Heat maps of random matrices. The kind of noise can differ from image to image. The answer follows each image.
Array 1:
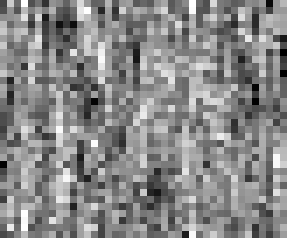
streaked along the columns
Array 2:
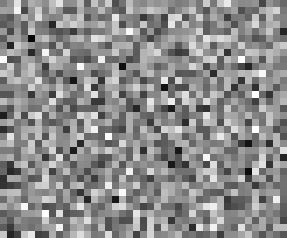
independent entries
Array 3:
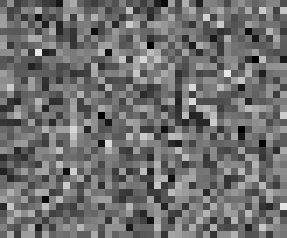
independent entries
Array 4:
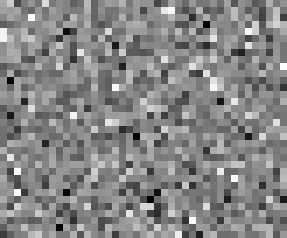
heavy tails
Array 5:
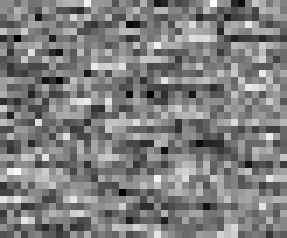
streaked along the rows
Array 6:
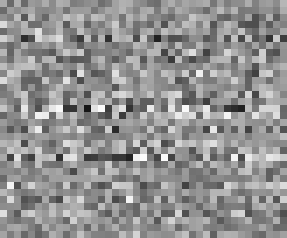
rows of uneven size
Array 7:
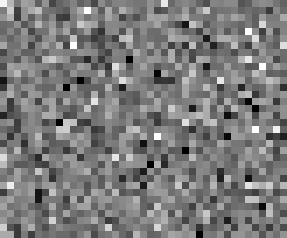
heavy tails
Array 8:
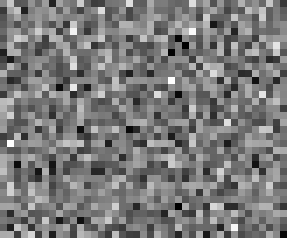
low rank plus noise
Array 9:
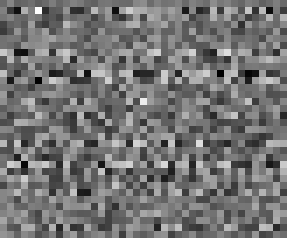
rows of uneven size
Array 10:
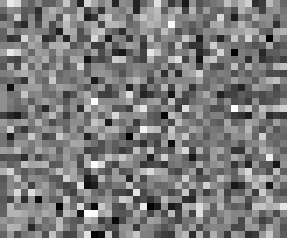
low rank plus noise
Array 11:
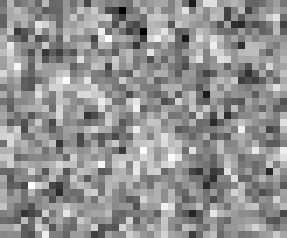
blotchy
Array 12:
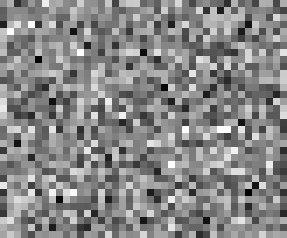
low rank plus noise
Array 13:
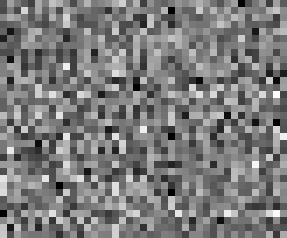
low rank plus noise
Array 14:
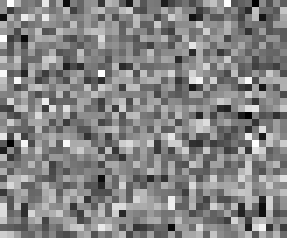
low rank plus noise
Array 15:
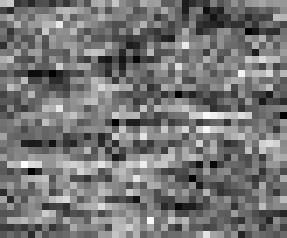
streaked along the rows
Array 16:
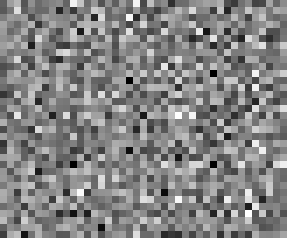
low rank plus noise
